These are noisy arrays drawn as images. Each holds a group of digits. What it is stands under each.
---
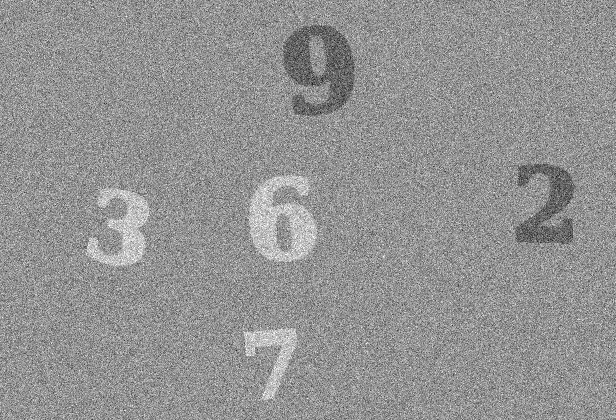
top middle: dark 9; middle left: light 3; centre: light 6; middle right: dark 2; bottom middle: light 7
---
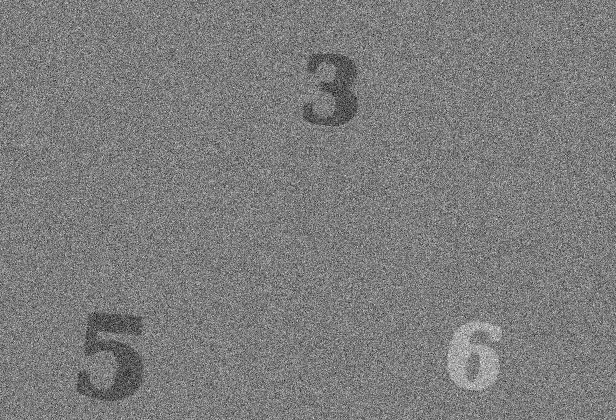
top middle: dark 3; bottom left: dark 5; bottom right: light 6
